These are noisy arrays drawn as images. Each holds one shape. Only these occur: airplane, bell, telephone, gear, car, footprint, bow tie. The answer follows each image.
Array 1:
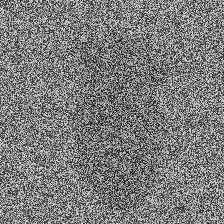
footprint
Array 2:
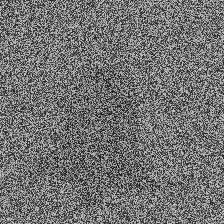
bell
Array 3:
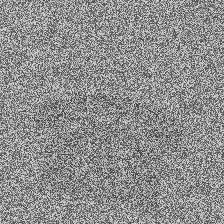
telephone
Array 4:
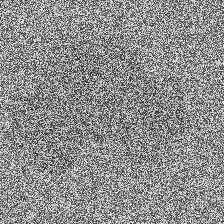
car
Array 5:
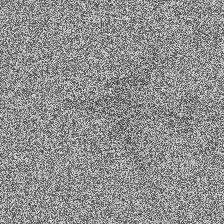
airplane
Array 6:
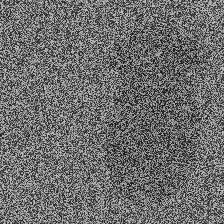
footprint
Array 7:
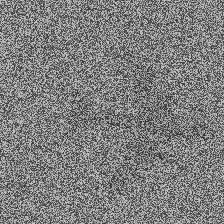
airplane
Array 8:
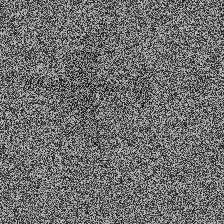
airplane
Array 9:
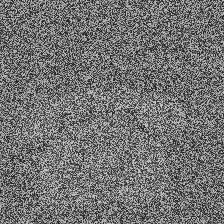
telephone
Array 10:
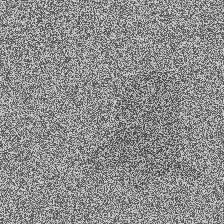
bell
